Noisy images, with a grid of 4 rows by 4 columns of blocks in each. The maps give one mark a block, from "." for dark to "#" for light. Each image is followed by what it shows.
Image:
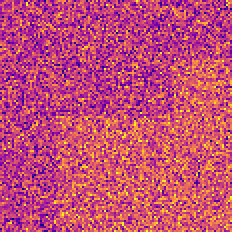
. . . .
. . . #
. # # #
. # # #
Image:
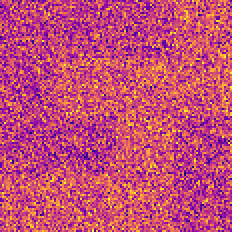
. . . #
. # # #
. . # .
# # # .
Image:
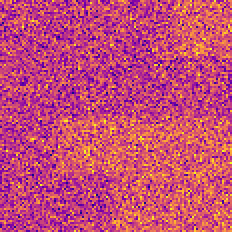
. . . #
. . . .
. # # #
. . # #
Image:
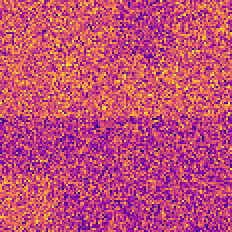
# # . #
# # # #
. . . .
# . . .
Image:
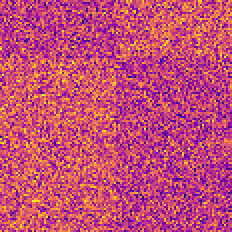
. . # #
# # . .
# # . .
# # . .
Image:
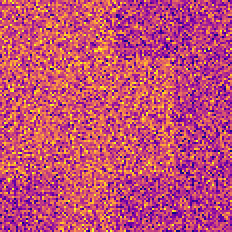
# # . .
# # # .
# # # .
. # . .
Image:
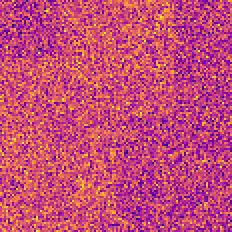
. # # .
# # # .
# # . .
# # . .
